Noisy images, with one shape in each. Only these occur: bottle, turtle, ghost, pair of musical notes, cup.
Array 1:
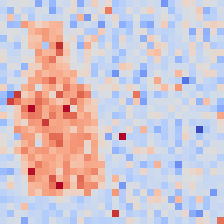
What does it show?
red bottle
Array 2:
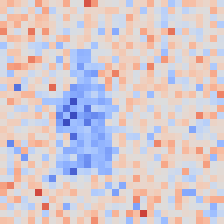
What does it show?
blue bottle
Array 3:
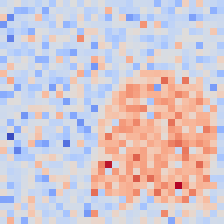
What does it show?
red ghost
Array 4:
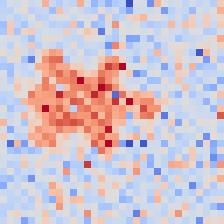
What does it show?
red turtle
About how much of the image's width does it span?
two thirds
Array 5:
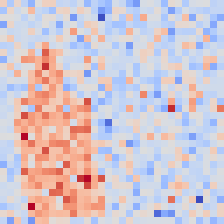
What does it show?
red bottle
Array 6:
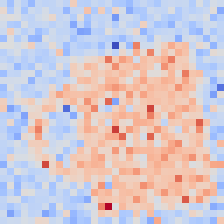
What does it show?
red cup
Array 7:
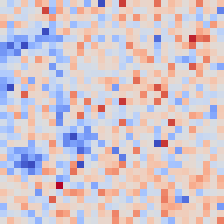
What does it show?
blue pair of musical notes
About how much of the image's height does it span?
two thirds
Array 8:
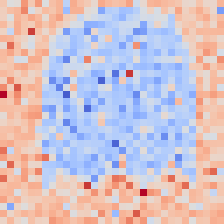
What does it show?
blue ghost
